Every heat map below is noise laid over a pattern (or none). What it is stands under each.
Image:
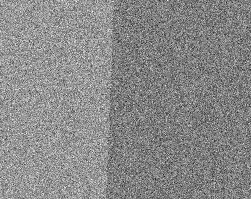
a sharp edge
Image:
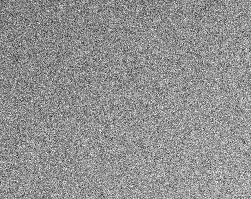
a smooth slope
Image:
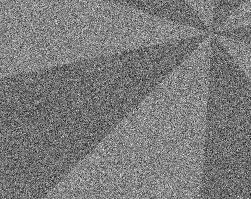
spokes from one point
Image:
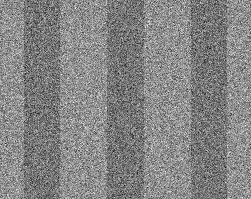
vertical stripes
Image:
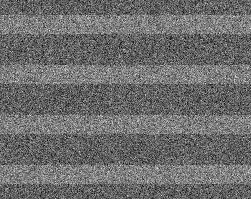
horizontal stripes
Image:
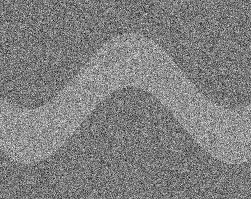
a wavy band
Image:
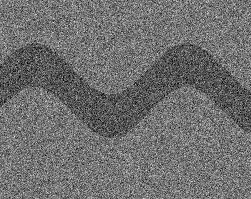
a wavy band
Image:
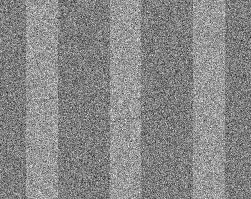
vertical stripes
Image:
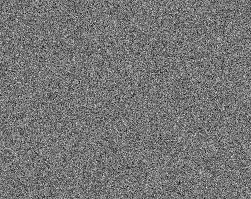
only noise
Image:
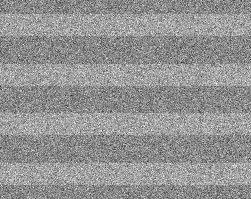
horizontal stripes
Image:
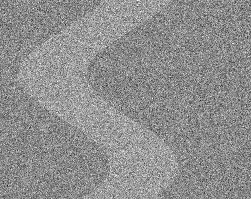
a wavy band
